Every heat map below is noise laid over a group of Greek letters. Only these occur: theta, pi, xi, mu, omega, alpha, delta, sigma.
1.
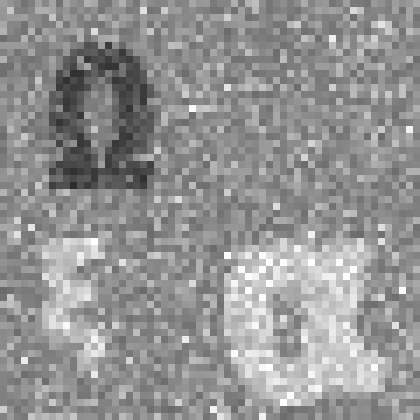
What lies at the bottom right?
alpha
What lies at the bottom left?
xi
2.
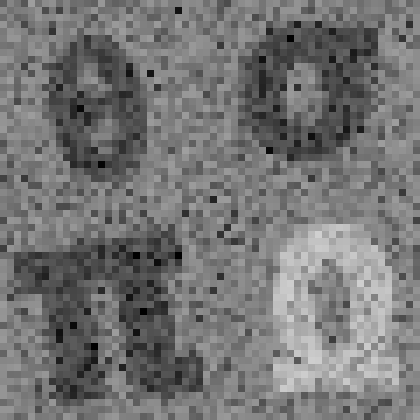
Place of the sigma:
top right
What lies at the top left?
theta
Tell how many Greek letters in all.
4
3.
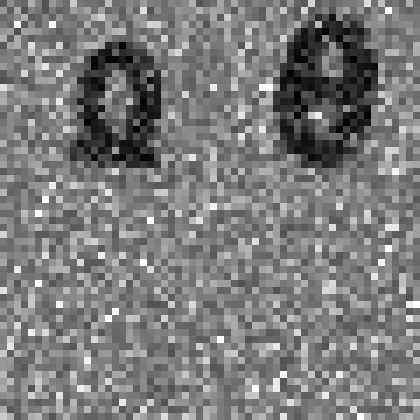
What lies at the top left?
omega
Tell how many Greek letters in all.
2
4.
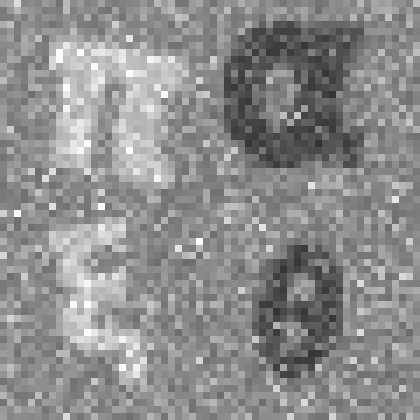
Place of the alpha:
top right
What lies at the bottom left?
xi
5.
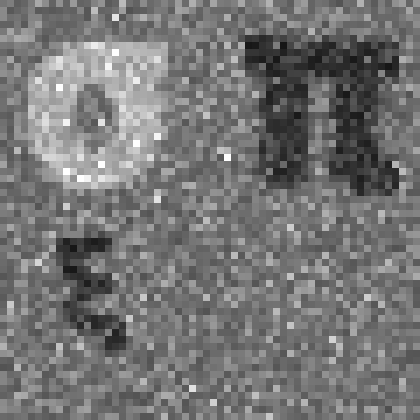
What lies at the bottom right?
nothing
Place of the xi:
bottom left
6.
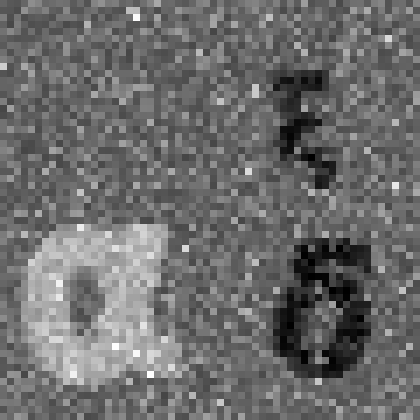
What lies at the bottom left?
alpha
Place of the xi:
top right
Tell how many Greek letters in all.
3
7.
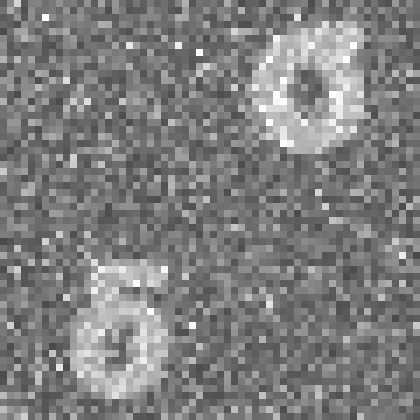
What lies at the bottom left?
delta
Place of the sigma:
top right
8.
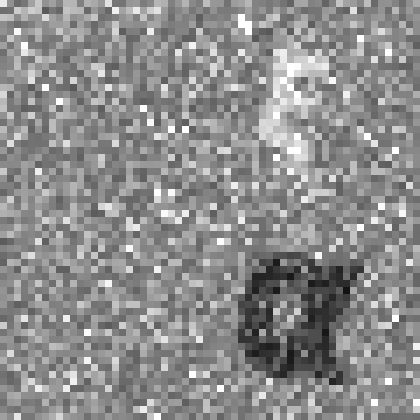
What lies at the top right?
xi
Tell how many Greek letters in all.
2
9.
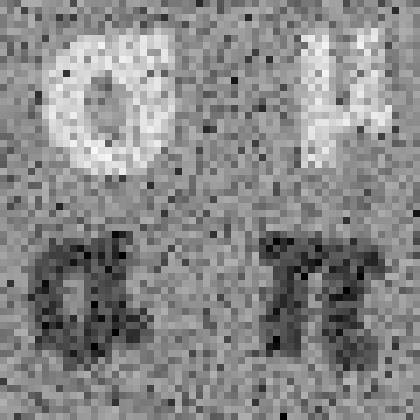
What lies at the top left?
sigma
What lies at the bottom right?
pi
